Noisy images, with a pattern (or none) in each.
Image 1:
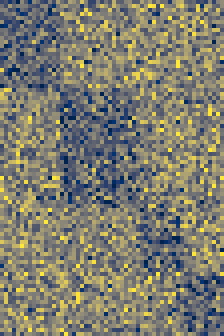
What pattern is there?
blocks along the diagonal
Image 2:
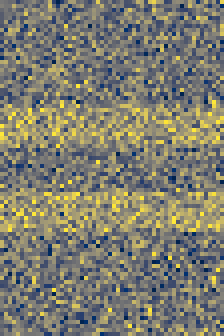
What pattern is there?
bands of rows
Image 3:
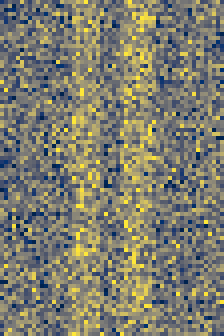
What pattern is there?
bands of columns
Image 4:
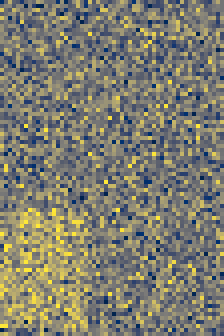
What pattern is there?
one block
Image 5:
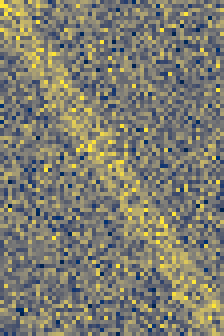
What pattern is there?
a diagonal band
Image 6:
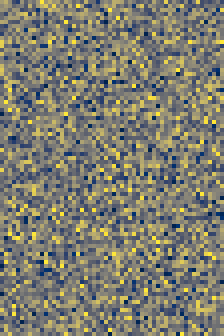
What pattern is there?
only noise
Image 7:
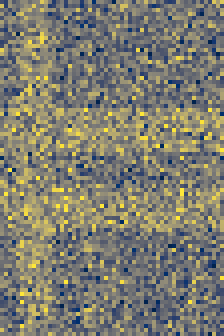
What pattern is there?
bands of rows crossing bands of columns
